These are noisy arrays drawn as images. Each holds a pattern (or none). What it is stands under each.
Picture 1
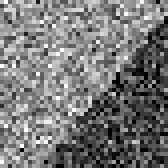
a sharp edge
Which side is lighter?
top left
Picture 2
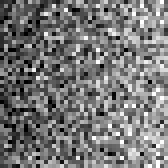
a smooth slope
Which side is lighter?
right
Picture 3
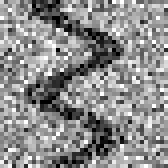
a wavy band
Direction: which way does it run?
top to bottom
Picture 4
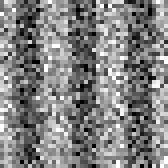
vertical stripes
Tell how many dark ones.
3
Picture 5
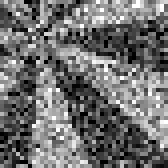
spokes from one point
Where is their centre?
top left
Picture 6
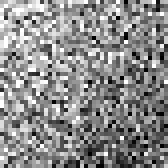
a smooth slope
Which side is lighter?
top left
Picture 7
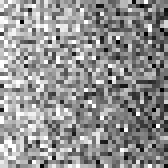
a smooth slope
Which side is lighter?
left
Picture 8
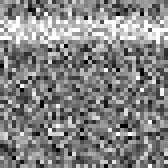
one horizontal stripe
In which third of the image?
top
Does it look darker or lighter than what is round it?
lighter
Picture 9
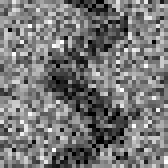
a wavy band
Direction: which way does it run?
top to bottom
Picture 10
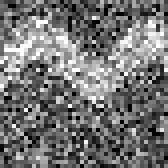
a wavy band
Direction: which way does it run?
left to right
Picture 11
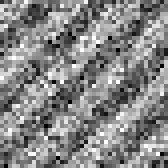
diagonal stripes
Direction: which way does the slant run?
bottom left to top right
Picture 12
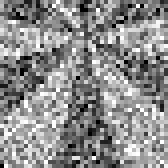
spokes from one point
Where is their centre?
top middle
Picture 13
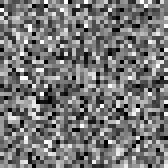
only noise
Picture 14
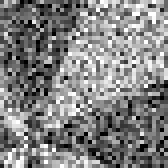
spokes from one point
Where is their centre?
bottom left
